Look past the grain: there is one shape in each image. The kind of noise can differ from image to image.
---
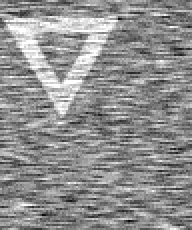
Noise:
streaked along the rows
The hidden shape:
triangle frame
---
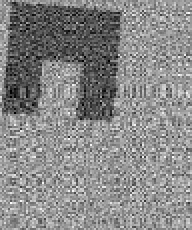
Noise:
low rank plus noise
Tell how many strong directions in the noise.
one
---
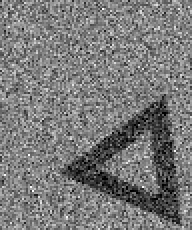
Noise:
independent entries
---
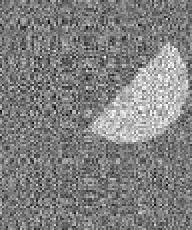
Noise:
low rank plus noise
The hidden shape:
half disc
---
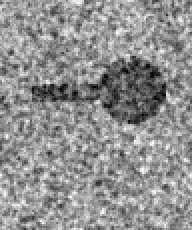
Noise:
blotchy
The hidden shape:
lollipop
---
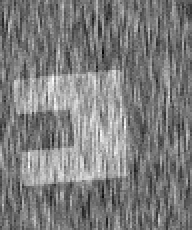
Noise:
streaked along the columns
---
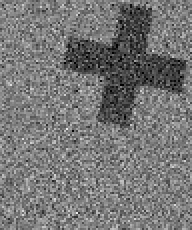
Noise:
low rank plus noise
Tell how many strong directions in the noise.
five to eight
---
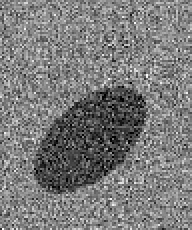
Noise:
low rank plus noise
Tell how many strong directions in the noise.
five to eight
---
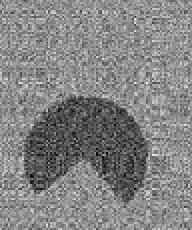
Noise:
low rank plus noise
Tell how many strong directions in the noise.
two
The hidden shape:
disc with a wedge cut out
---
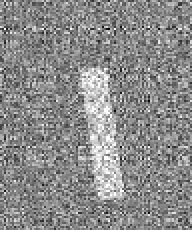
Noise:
low rank plus noise
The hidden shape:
bar
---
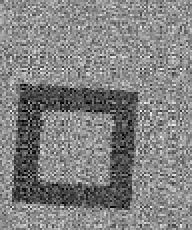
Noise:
low rank plus noise
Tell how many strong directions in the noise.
one
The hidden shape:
square frame
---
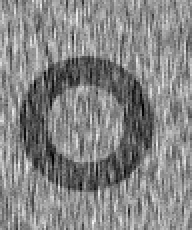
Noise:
streaked along the columns
